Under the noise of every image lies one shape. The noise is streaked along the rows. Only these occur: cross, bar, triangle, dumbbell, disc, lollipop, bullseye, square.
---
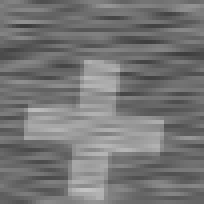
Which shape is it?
cross
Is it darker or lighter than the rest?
lighter
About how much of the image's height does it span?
two thirds
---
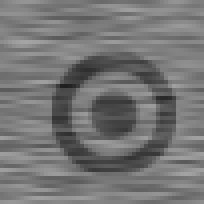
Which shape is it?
bullseye
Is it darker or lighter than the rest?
darker
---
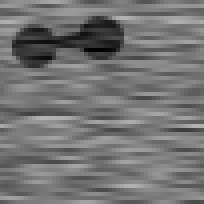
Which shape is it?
dumbbell
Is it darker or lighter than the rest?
darker
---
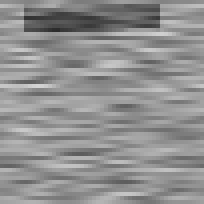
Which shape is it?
bar
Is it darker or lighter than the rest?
darker
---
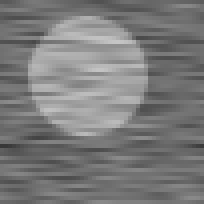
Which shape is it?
disc
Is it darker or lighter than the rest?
lighter
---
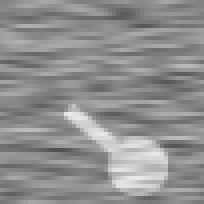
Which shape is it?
lollipop
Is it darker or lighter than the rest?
lighter
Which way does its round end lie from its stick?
down and right
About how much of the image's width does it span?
half
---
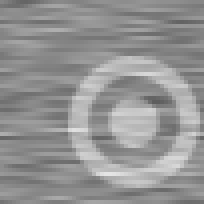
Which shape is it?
bullseye
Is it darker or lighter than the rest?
lighter
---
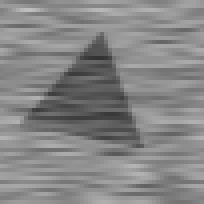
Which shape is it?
triangle
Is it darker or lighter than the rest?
darker
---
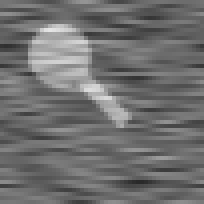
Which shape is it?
lollipop
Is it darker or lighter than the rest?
lighter
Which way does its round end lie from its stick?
up and left
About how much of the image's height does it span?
half
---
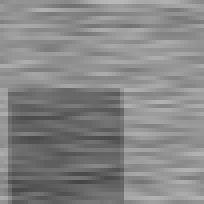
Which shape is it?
square
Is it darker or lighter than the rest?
darker
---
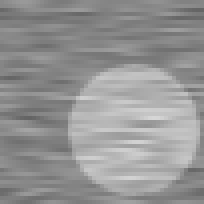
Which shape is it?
disc
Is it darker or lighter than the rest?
lighter
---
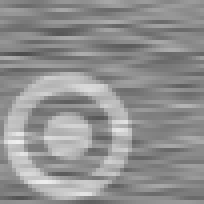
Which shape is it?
bullseye
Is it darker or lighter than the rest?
lighter
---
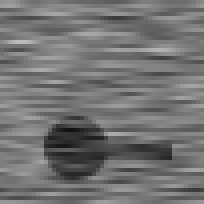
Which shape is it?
lollipop
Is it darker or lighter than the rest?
darker
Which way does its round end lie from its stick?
left
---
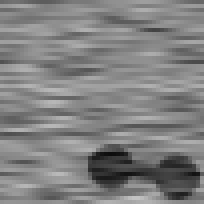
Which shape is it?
dumbbell
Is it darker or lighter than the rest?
darker
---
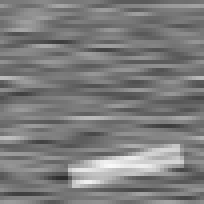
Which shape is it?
bar
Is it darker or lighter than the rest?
lighter
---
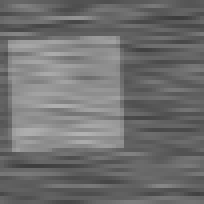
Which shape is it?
square
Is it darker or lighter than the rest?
lighter
